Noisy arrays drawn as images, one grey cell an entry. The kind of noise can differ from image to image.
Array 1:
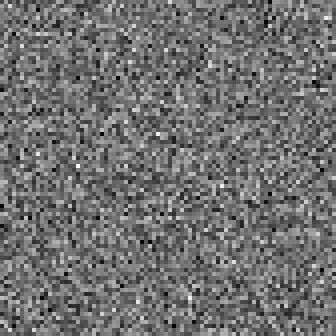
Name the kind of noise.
independent entries
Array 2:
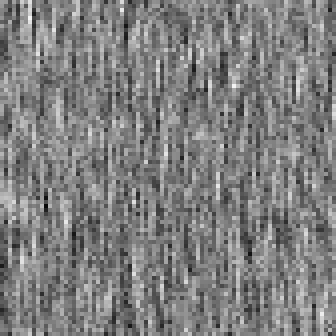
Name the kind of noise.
streaked along the columns
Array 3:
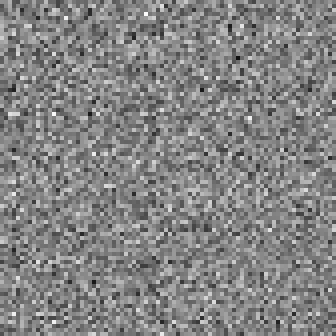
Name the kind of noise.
low rank plus noise
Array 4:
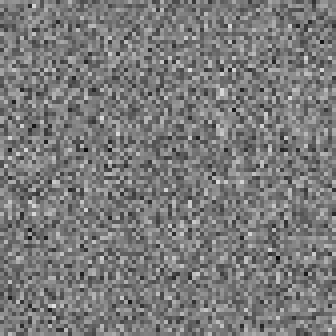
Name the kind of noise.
low rank plus noise
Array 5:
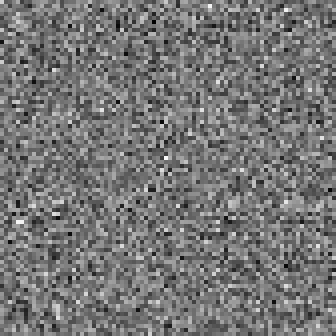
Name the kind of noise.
low rank plus noise
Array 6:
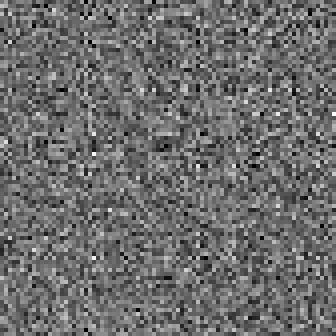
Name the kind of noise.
low rank plus noise
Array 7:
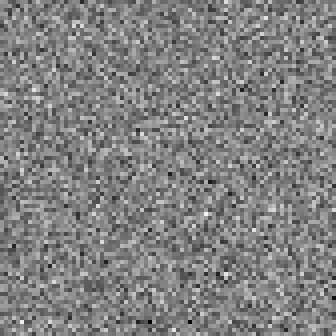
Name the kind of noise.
independent entries
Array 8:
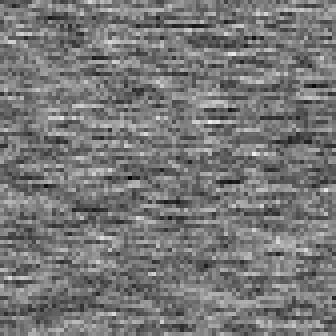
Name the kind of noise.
streaked along the rows
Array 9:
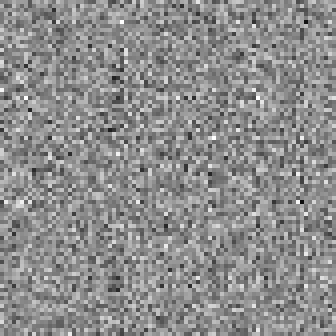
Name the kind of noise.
low rank plus noise
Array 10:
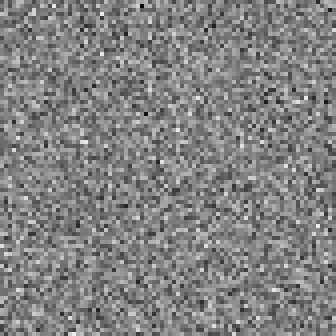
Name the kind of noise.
independent entries
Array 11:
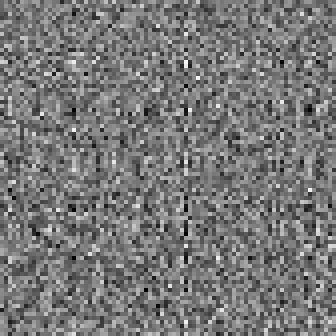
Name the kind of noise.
low rank plus noise
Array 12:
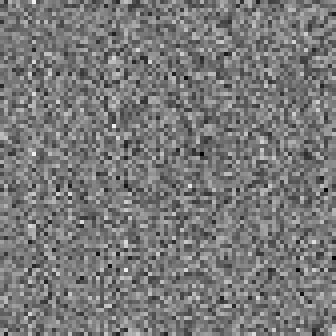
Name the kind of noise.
low rank plus noise
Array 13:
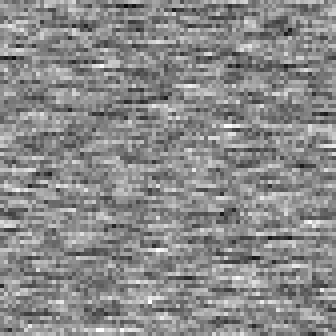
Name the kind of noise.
streaked along the rows
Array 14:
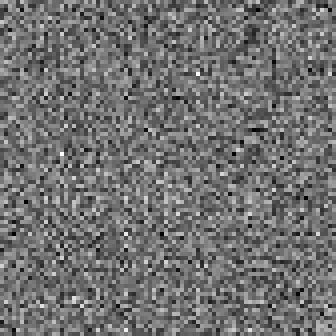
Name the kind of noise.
low rank plus noise
